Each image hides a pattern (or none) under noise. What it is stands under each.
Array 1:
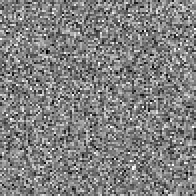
only noise
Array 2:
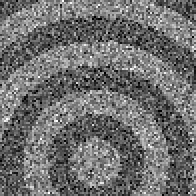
rings round one point
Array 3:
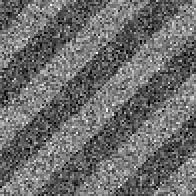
diagonal stripes
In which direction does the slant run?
bottom left to top right
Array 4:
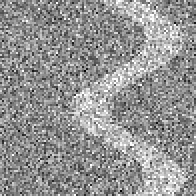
a wavy band
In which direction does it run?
top to bottom
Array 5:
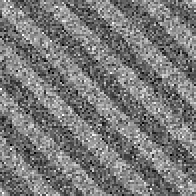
diagonal stripes
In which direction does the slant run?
top left to bottom right
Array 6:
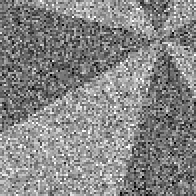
spokes from one point
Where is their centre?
top right
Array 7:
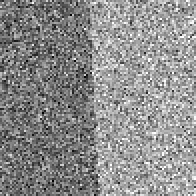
a sharp edge
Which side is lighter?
right
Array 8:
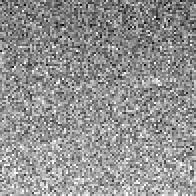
a smooth slope
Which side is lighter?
bottom
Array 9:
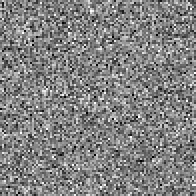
only noise
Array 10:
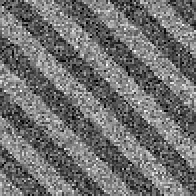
diagonal stripes
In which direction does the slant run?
top left to bottom right
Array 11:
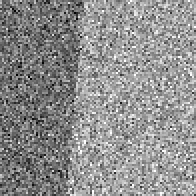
a sharp edge
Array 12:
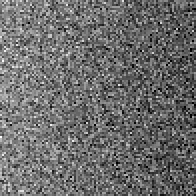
a smooth slope
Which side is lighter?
left
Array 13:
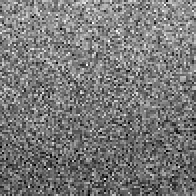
a smooth slope
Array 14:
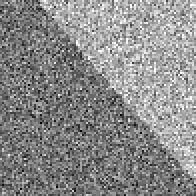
a sharp edge
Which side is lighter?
top right
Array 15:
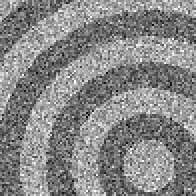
rings round one point
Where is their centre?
bottom right
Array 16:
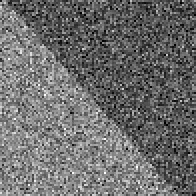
a sharp edge
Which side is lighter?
bottom left
